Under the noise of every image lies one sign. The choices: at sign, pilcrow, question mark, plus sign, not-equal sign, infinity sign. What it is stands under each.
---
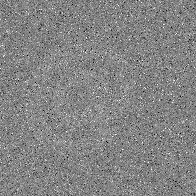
light at sign
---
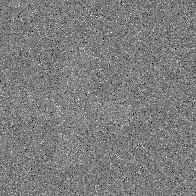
light plus sign
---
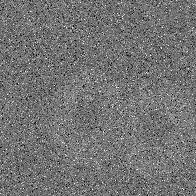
light infinity sign
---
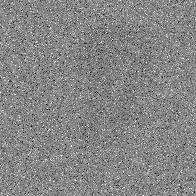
dark pilcrow
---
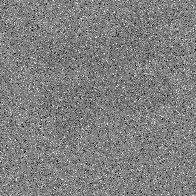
dark not-equal sign
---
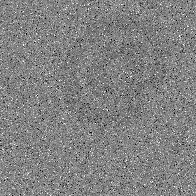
dark at sign
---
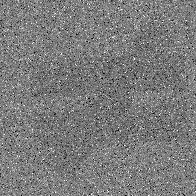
dark not-equal sign
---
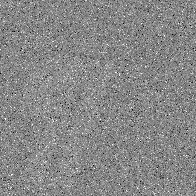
light pilcrow
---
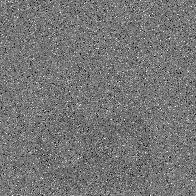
dark infinity sign
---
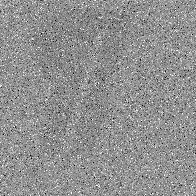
dark pilcrow
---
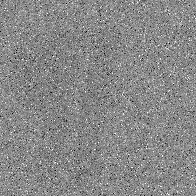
dark pilcrow
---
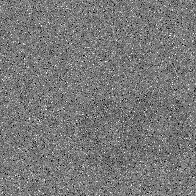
dark infinity sign
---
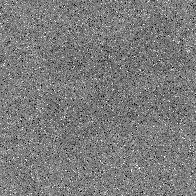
dark not-equal sign
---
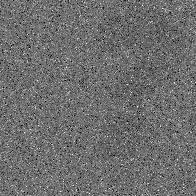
dark question mark
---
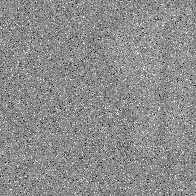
light pilcrow
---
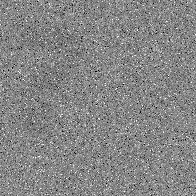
dark question mark
